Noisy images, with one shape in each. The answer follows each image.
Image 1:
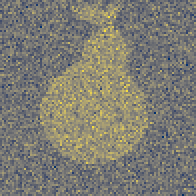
pear
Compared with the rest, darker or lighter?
lighter
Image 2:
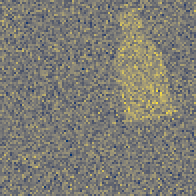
bottle
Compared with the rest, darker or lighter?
lighter
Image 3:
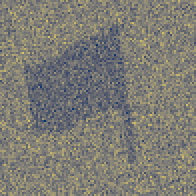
flag
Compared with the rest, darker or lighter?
darker
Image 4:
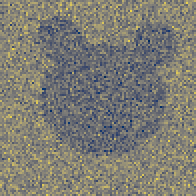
bear's head
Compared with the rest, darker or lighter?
darker
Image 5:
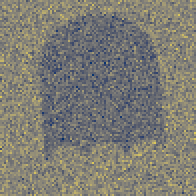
ghost
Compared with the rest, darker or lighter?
darker
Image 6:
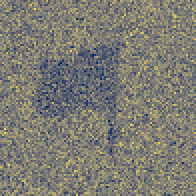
flag
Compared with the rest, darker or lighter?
darker
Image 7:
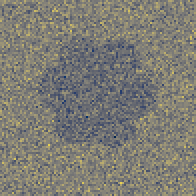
flower
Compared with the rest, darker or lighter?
darker
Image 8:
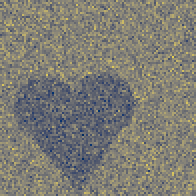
heart
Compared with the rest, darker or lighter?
darker
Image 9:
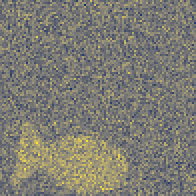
fish
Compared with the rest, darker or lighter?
lighter
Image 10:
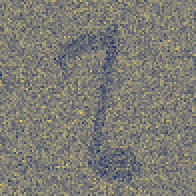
musical note
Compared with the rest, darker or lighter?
darker
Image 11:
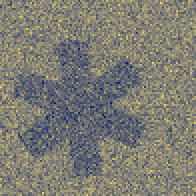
asterisk
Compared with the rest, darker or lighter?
darker
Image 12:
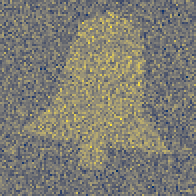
bell
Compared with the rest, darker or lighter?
lighter
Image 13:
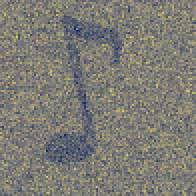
musical note
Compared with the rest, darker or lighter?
darker
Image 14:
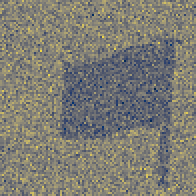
flag
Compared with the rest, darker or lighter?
darker
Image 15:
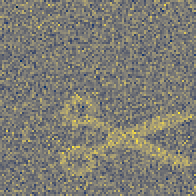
pair of scissors
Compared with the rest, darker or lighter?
lighter
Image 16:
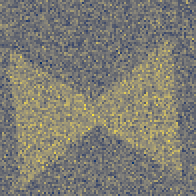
bow tie
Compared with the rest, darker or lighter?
lighter
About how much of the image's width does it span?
nearly all
